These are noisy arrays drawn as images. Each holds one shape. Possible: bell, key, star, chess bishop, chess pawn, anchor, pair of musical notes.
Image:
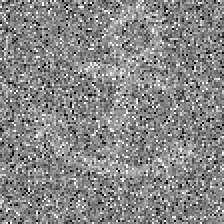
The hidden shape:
anchor
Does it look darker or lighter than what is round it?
lighter
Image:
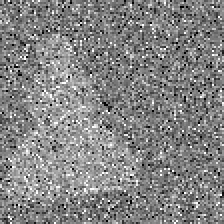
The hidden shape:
chess pawn
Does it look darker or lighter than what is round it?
lighter
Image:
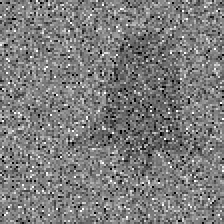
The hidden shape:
bell
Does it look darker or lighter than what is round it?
darker
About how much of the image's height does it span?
two thirds
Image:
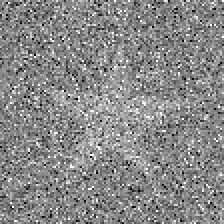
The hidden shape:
star
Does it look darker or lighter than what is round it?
lighter
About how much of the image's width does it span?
two thirds
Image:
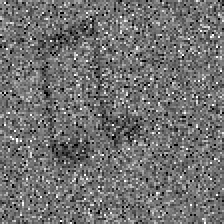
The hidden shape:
pair of musical notes
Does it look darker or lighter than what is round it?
darker
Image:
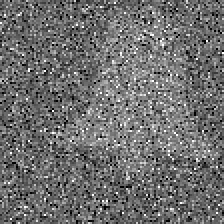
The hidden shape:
bell
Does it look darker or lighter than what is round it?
lighter
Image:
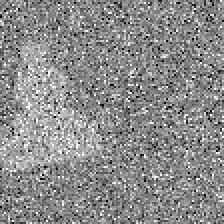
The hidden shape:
chess pawn
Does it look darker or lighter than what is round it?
lighter
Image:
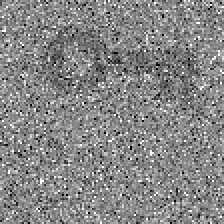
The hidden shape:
key
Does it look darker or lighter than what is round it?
darker
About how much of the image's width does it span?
two thirds
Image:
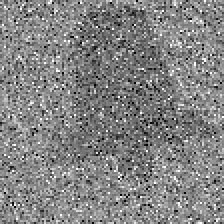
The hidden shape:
bell
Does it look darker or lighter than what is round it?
darker
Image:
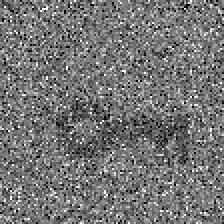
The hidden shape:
key
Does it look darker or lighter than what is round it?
darker
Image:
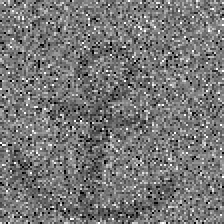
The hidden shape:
anchor
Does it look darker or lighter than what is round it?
darker
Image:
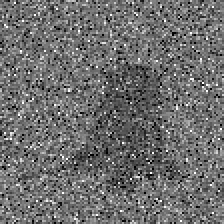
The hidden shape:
bell
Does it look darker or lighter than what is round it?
darker
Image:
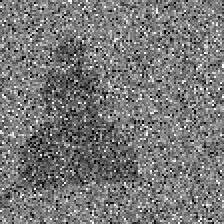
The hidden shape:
chess pawn
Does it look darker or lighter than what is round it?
darker
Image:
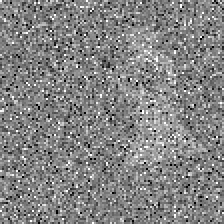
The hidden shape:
chess bishop
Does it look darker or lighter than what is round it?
lighter
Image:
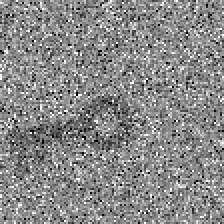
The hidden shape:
key
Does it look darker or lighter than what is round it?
darker
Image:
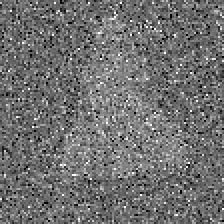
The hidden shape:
chess pawn
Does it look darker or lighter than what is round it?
lighter
